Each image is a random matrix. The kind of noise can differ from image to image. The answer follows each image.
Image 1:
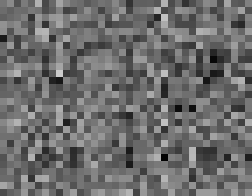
low rank plus noise
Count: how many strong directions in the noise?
two
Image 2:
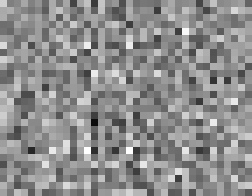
low rank plus noise
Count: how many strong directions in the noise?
one
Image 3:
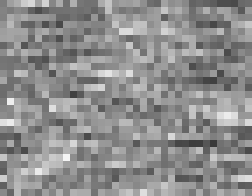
streaked along the rows
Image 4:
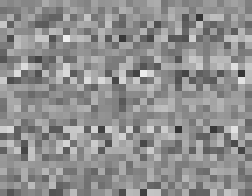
rows of uneven size
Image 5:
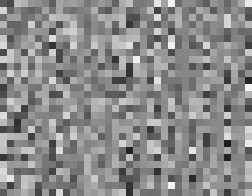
columns of uneven size
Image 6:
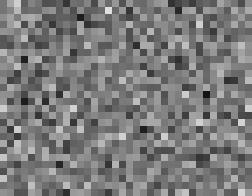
independent entries
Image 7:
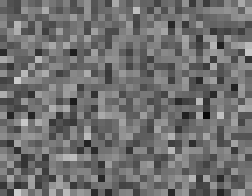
low rank plus noise
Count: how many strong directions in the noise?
five to eight
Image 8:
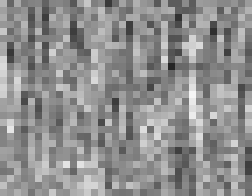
streaked along the columns
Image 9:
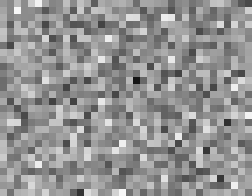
independent entries
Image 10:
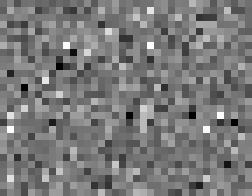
heavy tails
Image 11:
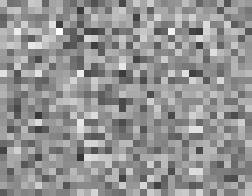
low rank plus noise
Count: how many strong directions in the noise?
two
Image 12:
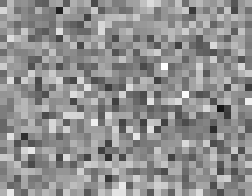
independent entries
